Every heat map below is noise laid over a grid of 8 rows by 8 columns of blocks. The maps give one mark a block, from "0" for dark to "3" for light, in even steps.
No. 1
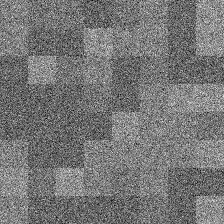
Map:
2 1 1 0 1 2 0 3
2 0 0 3 2 2 0 3
0 3 1 2 0 1 0 0
0 0 0 1 0 2 3 3
0 0 0 0 3 2 2 1
2 0 0 2 2 2 2 3
3 1 3 2 1 2 0 0
2 0 0 0 0 1 0 3
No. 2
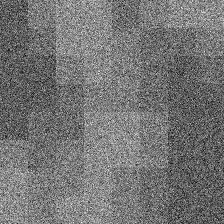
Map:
0 2 3 3 1 2 3 3
0 1 3 3 2 1 1 2
0 0 2 3 2 1 0 1
0 0 1 2 2 1 0 0
0 1 1 3 3 2 0 0
2 1 2 3 3 2 0 0
3 2 2 3 2 1 0 0
3 2 3 3 2 1 0 0
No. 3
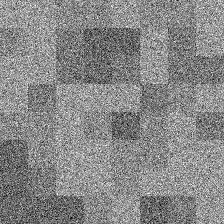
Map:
3 3 2 2 3 2 2 3
2 3 1 0 0 3 1 3
3 3 1 0 1 3 1 1
3 1 3 3 3 1 2 3
2 2 3 2 0 2 3 1
0 2 3 3 2 2 3 3
0 1 3 3 2 3 3 3
0 0 0 2 3 0 1 3
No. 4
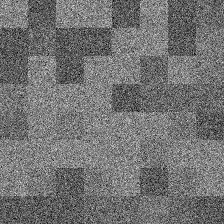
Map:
3 0 3 3 0 3 0 1
0 1 0 0 3 3 0 2
0 3 0 3 3 1 3 2
2 3 3 3 0 1 1 1
1 3 2 3 3 3 2 0
3 3 3 3 3 2 3 3
3 2 0 2 3 0 2 3
0 0 0 1 1 2 1 0
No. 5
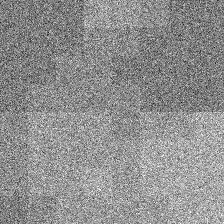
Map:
0 0 0 2 2 1 0 0
0 0 0 1 1 0 0 0
0 0 1 1 0 0 0 0
0 1 1 1 1 0 0 0
1 2 2 2 1 2 2 3
1 2 2 2 2 3 3 3
1 2 2 3 2 3 3 3
0 1 2 2 2 2 3 3
